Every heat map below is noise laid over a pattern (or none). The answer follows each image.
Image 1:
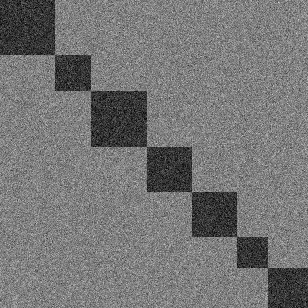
blocks along the diagonal
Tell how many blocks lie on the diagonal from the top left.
7
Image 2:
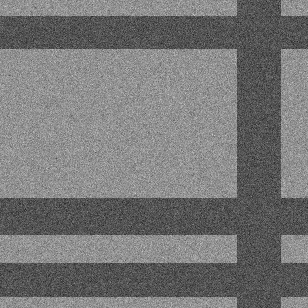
bands of rows crossing bands of columns
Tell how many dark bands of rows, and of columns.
3 and 1
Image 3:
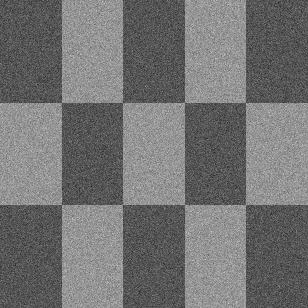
a checkerboard
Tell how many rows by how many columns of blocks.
3 by 5
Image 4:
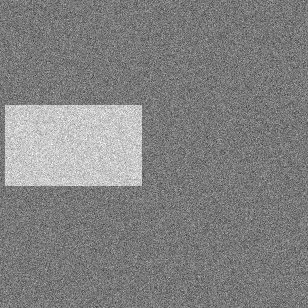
one block
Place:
middle left
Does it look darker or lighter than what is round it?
lighter
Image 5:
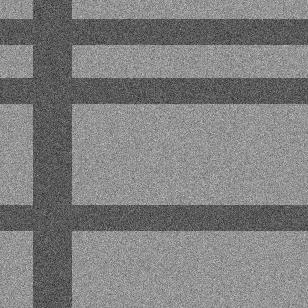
bands of rows crossing bands of columns
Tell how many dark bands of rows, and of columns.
3 and 1
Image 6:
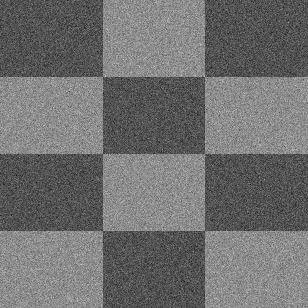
a checkerboard
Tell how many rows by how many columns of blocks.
4 by 3
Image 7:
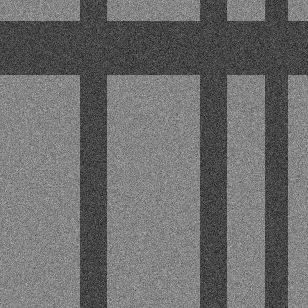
bands of rows crossing bands of columns
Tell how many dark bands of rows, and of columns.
1 and 3
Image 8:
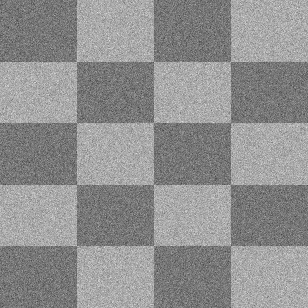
a checkerboard
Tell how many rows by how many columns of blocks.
5 by 4
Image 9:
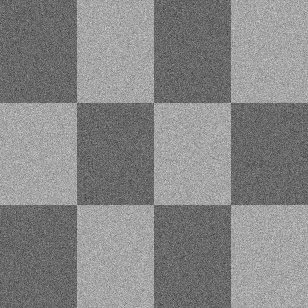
a checkerboard
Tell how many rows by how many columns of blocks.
3 by 4
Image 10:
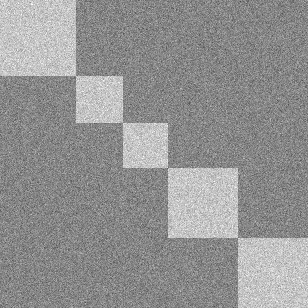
blocks along the diagonal
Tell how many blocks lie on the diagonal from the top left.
5
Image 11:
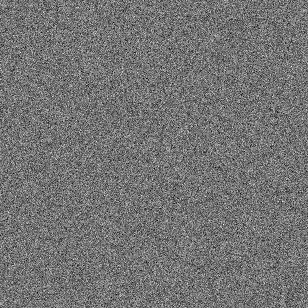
only noise
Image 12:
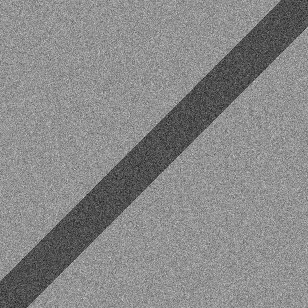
a diagonal band
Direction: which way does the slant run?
bottom left to top right
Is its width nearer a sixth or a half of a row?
a sixth
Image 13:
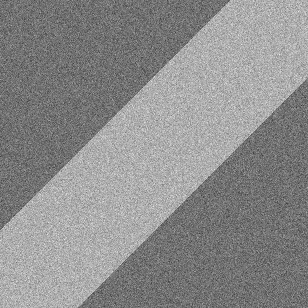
a diagonal band
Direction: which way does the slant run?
bottom left to top right
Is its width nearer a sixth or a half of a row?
a half
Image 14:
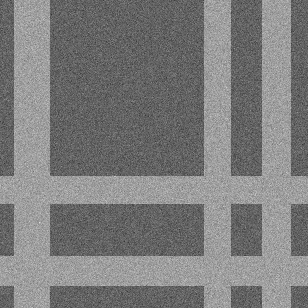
bands of rows crossing bands of columns
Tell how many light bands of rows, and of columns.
2 and 3
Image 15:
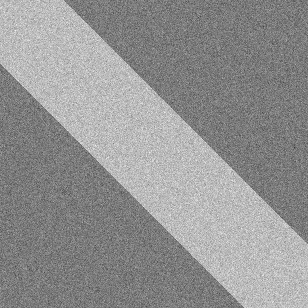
a diagonal band
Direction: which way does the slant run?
top left to bottom right
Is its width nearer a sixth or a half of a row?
a half
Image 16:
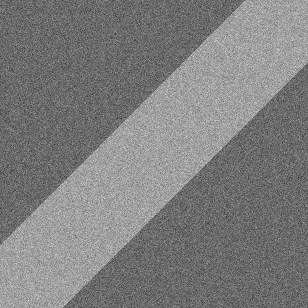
a diagonal band
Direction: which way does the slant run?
bottom left to top right
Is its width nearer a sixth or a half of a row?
a half
